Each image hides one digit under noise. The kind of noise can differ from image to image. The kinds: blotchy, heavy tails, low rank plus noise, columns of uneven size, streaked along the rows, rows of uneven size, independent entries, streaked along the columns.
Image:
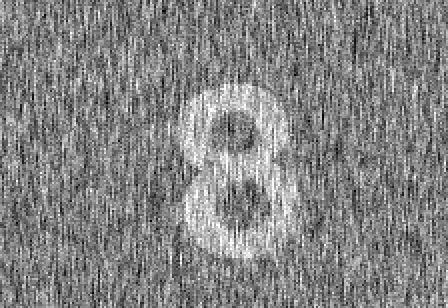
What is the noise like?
streaked along the columns
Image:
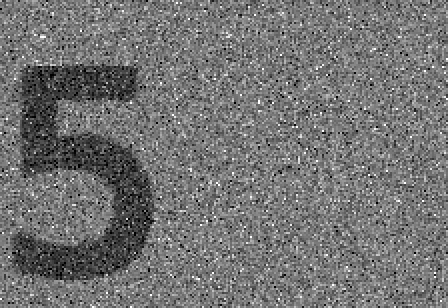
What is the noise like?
heavy tails
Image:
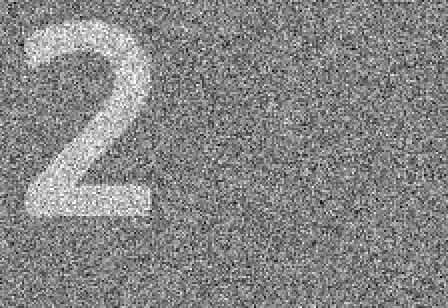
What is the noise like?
low rank plus noise
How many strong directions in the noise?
one
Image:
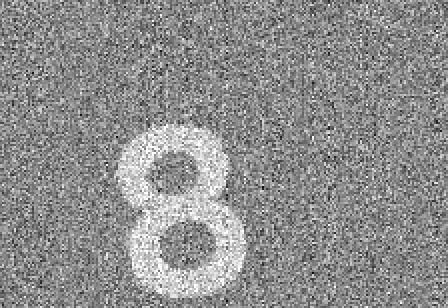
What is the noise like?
columns of uneven size
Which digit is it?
8
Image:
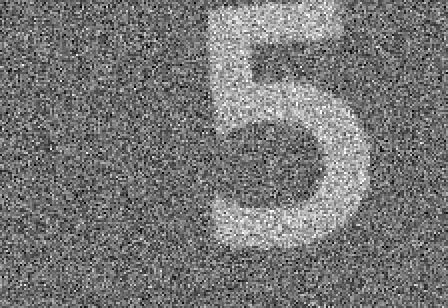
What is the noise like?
low rank plus noise
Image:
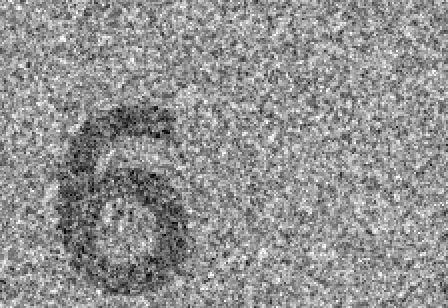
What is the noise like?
blotchy
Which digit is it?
6
